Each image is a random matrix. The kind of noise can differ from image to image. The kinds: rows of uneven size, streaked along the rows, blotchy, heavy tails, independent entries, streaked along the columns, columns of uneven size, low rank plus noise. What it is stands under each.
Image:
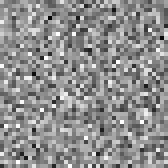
independent entries
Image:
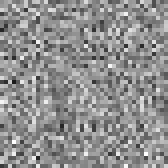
low rank plus noise
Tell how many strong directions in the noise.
five to eight
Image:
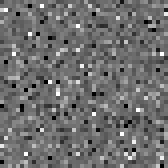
heavy tails
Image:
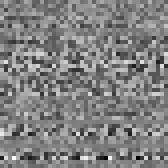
rows of uneven size
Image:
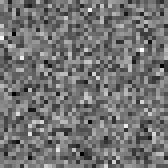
independent entries
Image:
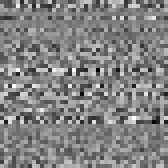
rows of uneven size
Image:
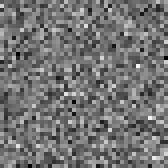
independent entries
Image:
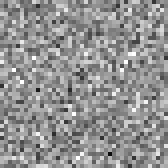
independent entries
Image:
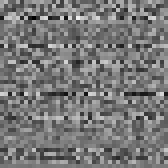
rows of uneven size
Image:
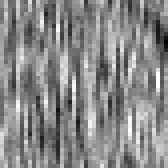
streaked along the columns
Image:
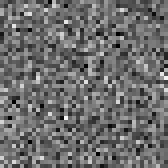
independent entries
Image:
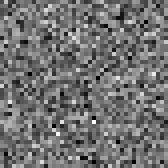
independent entries
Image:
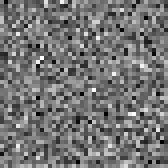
independent entries
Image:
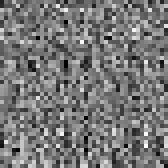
low rank plus noise
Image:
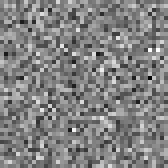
independent entries
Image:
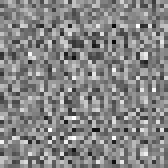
low rank plus noise
